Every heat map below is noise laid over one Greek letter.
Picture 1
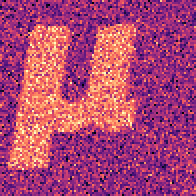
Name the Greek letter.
mu
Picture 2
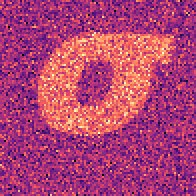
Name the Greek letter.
sigma
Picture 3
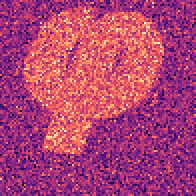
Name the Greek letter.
phi
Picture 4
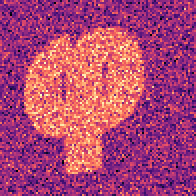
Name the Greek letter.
phi
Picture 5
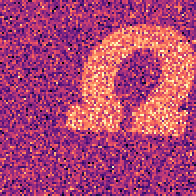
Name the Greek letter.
omega
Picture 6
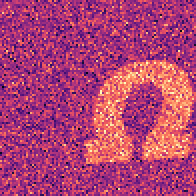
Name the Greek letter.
omega
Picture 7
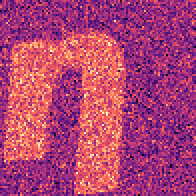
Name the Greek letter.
eta
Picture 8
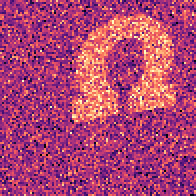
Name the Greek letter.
omega
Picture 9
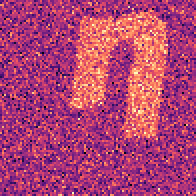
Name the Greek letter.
eta
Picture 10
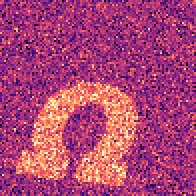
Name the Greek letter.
omega
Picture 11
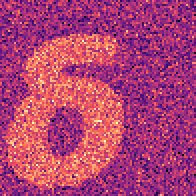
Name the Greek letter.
delta
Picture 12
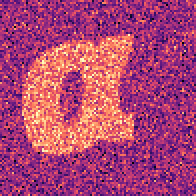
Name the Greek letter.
alpha
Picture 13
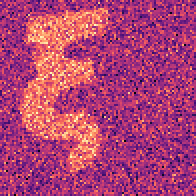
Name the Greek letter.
xi
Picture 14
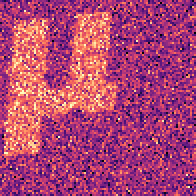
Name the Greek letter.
mu
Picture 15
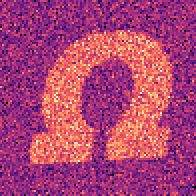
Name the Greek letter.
omega
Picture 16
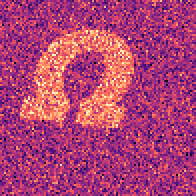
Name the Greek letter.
omega
